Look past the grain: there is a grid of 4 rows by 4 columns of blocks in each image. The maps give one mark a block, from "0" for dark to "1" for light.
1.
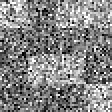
1 0 1 1
0 0 0 0
0 1 1 0
0 0 0 1
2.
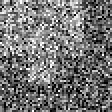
1 1 1 0
1 1 1 0
0 1 0 0
0 0 0 0
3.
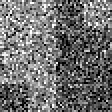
1 1 0 1
1 1 0 0
1 1 0 0
0 1 0 0
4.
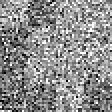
1 0 1 1
0 1 1 1
0 1 1 1
0 0 1 0
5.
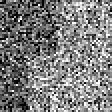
0 0 1 1
0 0 1 1
0 1 1 1
0 1 1 1
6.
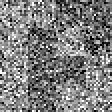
1 1 0 0
1 0 1 0
1 0 0 1
1 0 1 1
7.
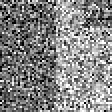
0 0 1 0
0 0 1 1
0 0 1 1
0 0 1 1
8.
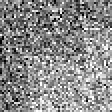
0 0 0 0
0 0 0 1
0 1 1 1
0 1 1 1
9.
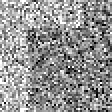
1 1 1 0
1 0 0 0
1 0 0 0
1 0 0 0
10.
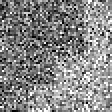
0 0 0 1
0 0 0 1
0 0 1 1
0 1 1 1
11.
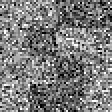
1 1 0 0
1 0 1 1
1 1 0 1
1 0 0 1
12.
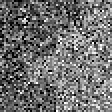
0 0 0 1
0 0 1 1
0 1 1 1
0 0 1 1
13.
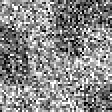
1 1 0 0
0 1 0 1
0 1 1 1
1 1 1 0
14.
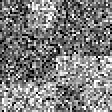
0 1 0 0
0 0 0 0
0 0 1 1
1 1 0 1
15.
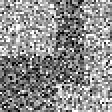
1 1 0 1
1 1 0 1
0 0 0 1
0 0 1 1
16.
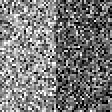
1 1 0 0
1 1 0 0
1 1 0 0
1 1 0 0
